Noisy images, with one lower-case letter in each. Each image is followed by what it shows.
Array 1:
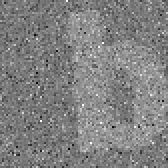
b
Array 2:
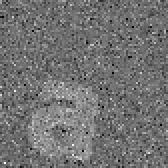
a
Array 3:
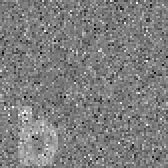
b
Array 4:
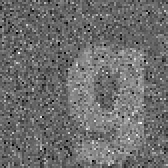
g
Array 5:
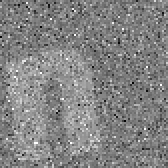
n
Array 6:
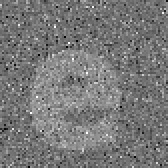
e
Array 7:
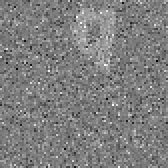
q
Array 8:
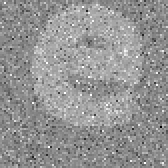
e
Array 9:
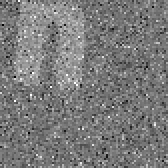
n
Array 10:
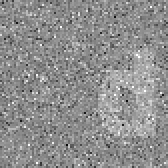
d
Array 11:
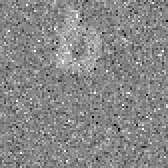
b
